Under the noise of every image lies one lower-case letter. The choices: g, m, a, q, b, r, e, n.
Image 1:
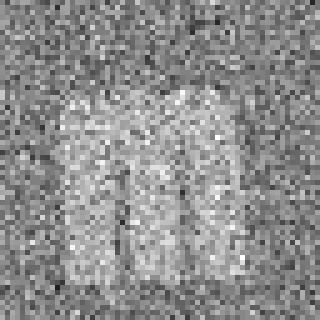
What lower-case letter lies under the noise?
m
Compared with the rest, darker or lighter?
lighter
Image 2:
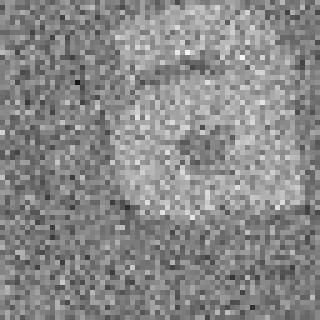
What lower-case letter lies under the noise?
a
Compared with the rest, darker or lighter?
lighter
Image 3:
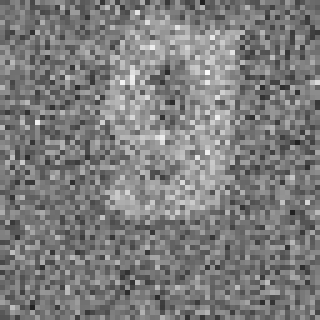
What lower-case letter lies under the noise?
g
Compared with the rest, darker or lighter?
lighter
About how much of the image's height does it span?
two thirds
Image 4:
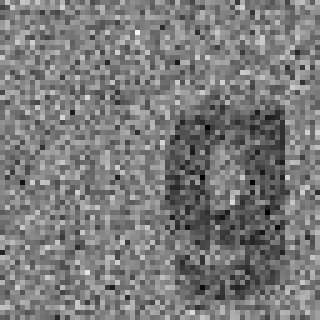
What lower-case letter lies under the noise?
g
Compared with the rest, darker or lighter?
darker
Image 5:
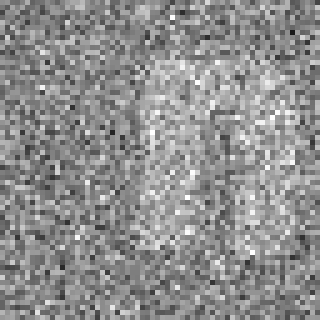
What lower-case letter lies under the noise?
n
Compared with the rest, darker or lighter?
lighter
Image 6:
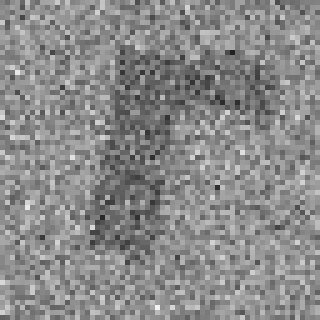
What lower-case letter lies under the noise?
r
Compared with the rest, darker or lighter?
darker
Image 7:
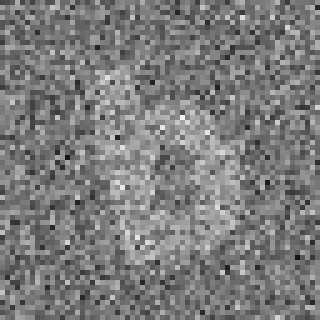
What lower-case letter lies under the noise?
b
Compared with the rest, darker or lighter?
lighter
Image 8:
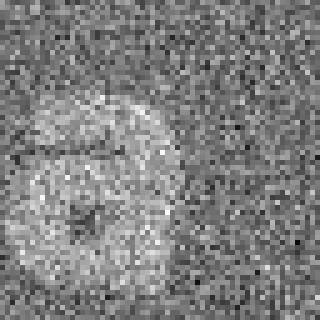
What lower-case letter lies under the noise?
a
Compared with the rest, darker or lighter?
lighter
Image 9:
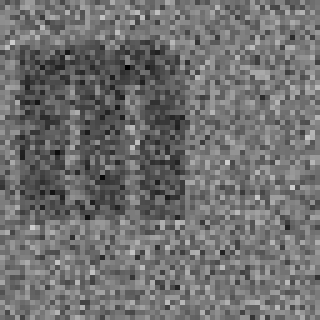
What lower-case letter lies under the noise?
m
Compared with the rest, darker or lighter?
darker
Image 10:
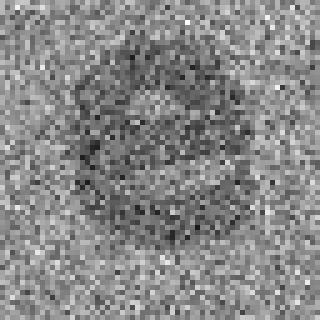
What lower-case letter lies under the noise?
e
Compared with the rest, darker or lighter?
darker
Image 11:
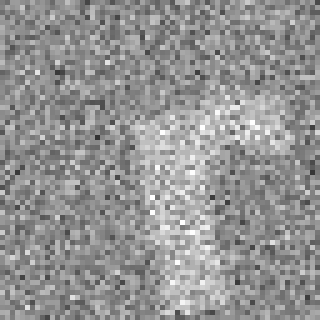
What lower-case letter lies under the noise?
r
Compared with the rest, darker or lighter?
lighter
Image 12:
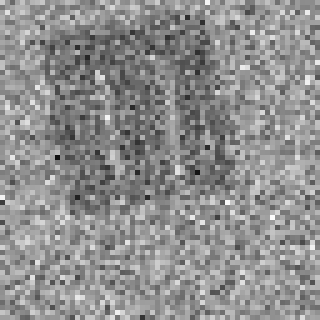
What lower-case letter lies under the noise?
m
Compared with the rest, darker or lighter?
darker
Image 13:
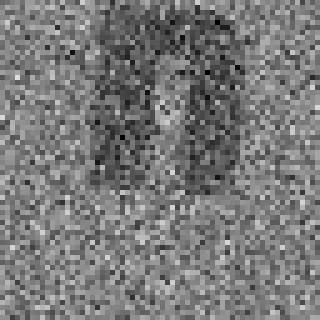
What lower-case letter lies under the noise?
n
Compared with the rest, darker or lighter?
darker
